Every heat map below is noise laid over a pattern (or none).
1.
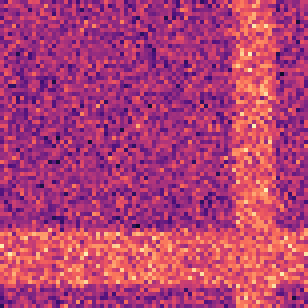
bands of rows crossing bands of columns
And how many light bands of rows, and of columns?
1 and 1
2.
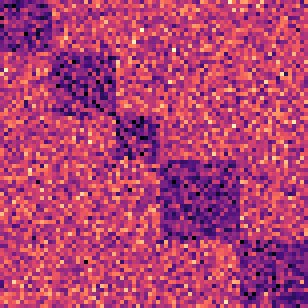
blocks along the diagonal
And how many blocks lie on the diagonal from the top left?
5
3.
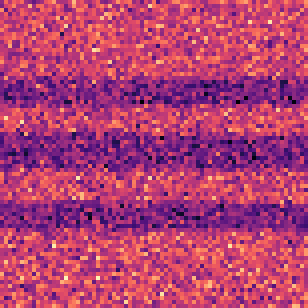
bands of rows
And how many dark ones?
3
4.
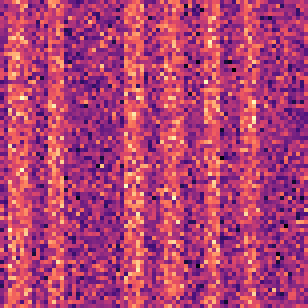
bands of columns
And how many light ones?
6
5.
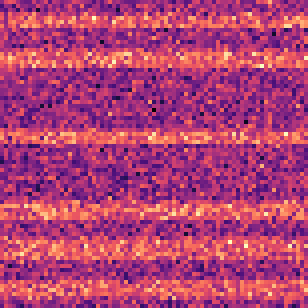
bands of rows
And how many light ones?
6
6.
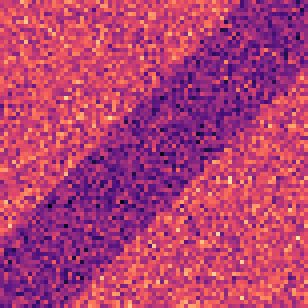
a diagonal band
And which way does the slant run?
bottom left to top right
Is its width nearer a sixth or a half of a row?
a half
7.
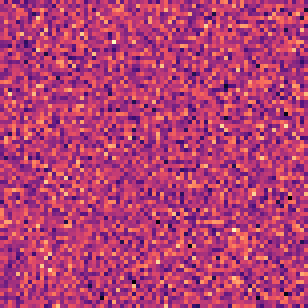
only noise
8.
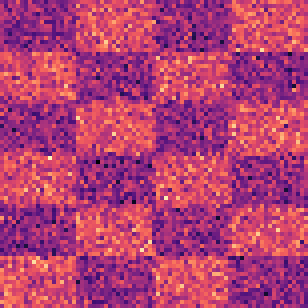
a checkerboard
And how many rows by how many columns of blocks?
6 by 4
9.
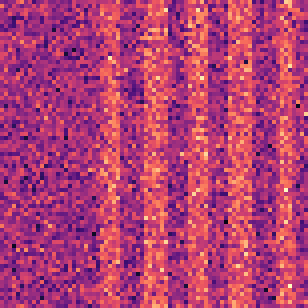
bands of columns
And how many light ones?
5
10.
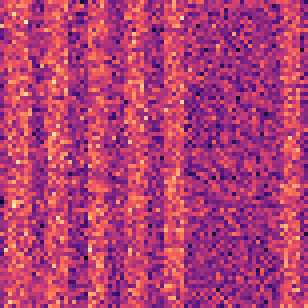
bands of columns
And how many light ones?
6
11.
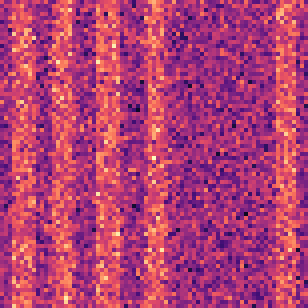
bands of columns
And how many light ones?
5
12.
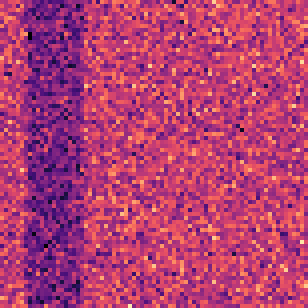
one band of columns
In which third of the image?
left
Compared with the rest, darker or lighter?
darker
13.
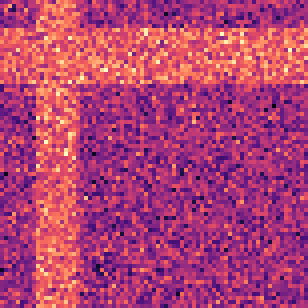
bands of rows crossing bands of columns
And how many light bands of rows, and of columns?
1 and 1
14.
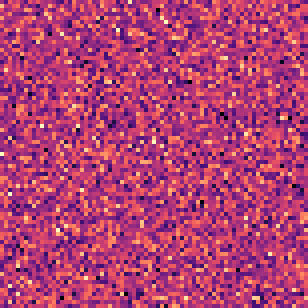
only noise
